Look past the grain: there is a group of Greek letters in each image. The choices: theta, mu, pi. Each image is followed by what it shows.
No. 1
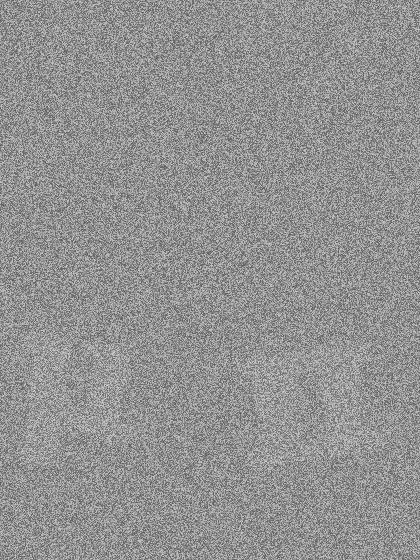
bottom left: mu; bottom right: pi
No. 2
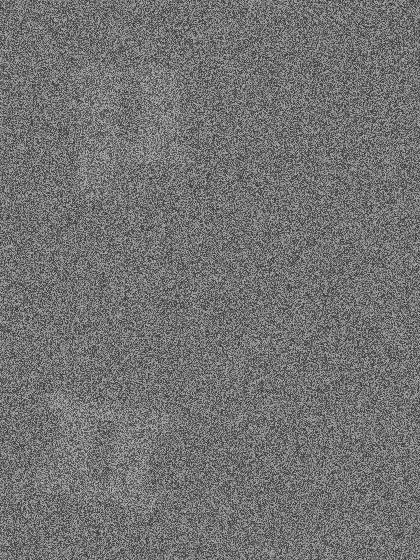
top left: mu; bottom left: pi
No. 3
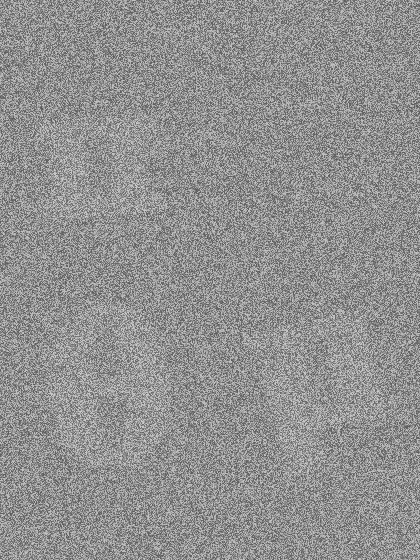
top left: pi; bottom left: theta; bottom right: mu
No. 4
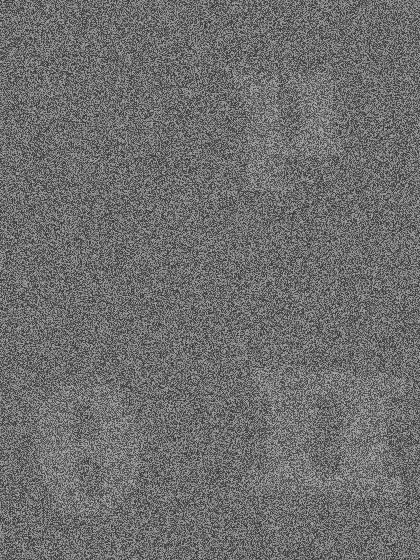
top right: mu; bottom left: theta; bottom right: pi
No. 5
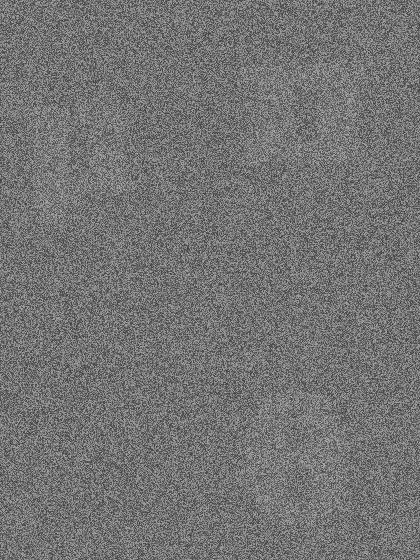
top left: mu; top right: pi; bottom right: theta
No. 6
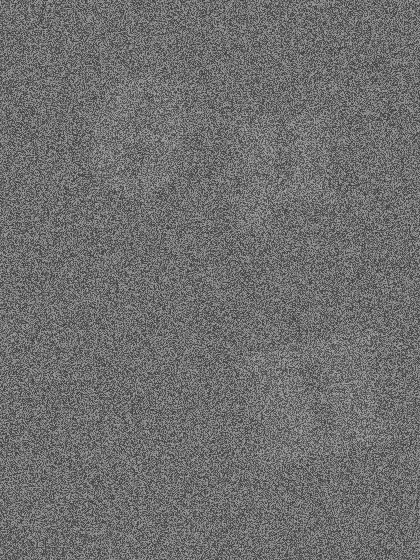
top left: theta; top right: mu; bottom right: pi
